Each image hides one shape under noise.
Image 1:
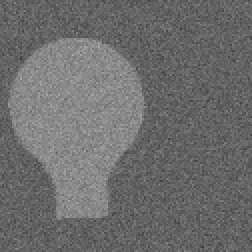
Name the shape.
light bulb
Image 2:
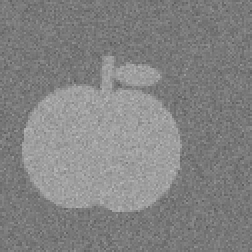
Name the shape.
apple
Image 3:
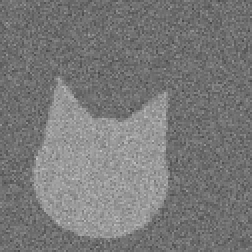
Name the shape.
cat's head
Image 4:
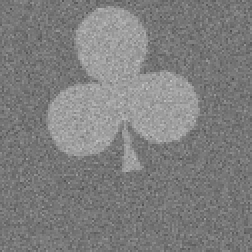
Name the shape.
club
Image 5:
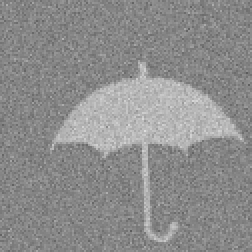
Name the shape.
umbrella
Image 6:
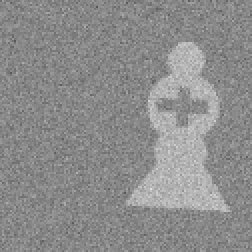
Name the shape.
chess bishop
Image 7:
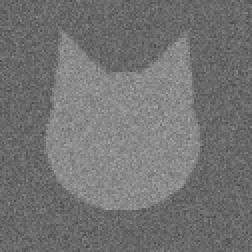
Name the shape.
cat's head
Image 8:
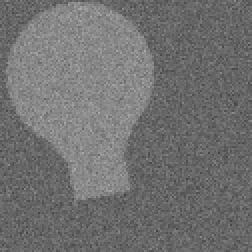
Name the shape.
light bulb
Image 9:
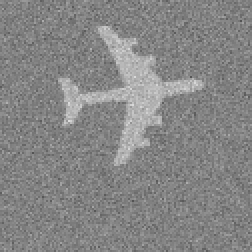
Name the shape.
airplane
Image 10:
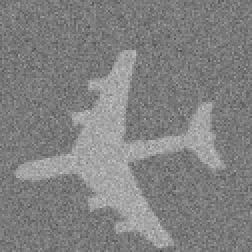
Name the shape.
airplane
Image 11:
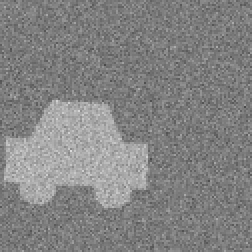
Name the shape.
car
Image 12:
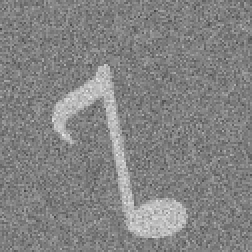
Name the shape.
musical note
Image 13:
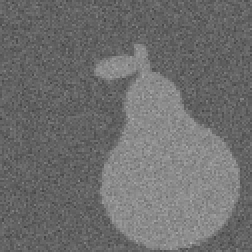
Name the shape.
pear
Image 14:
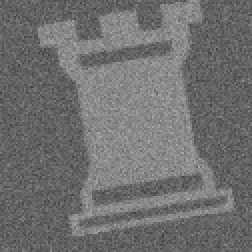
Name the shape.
chess rook
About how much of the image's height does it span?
nearly all
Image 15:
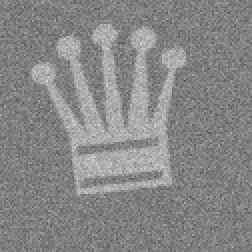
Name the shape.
chess queen
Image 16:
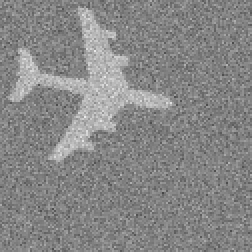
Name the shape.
airplane
